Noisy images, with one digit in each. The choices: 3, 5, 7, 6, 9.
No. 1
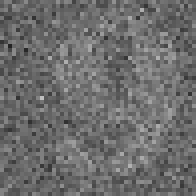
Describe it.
light 9
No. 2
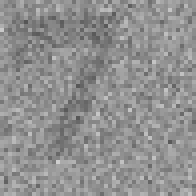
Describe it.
dark 7
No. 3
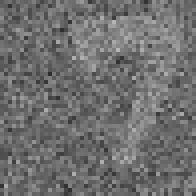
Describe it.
light 7
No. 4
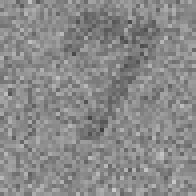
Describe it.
dark 7
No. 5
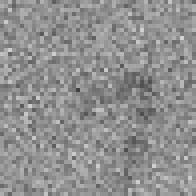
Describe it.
dark 7
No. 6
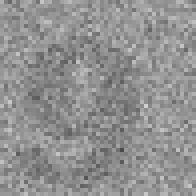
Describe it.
dark 9
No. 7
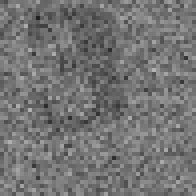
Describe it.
dark 3
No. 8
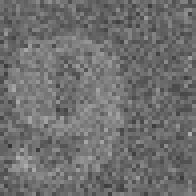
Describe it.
light 9
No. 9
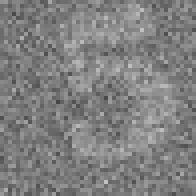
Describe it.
light 5
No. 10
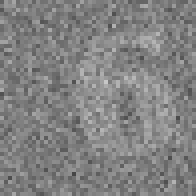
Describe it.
light 6
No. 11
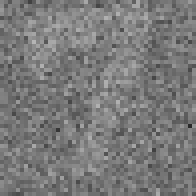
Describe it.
light 7
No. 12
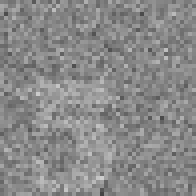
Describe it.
light 5
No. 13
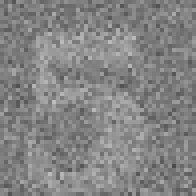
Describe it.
light 5
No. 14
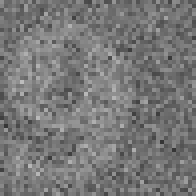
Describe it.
light 9
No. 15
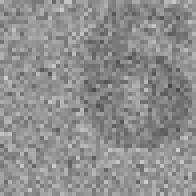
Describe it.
dark 6
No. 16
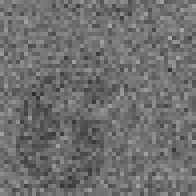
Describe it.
dark 6
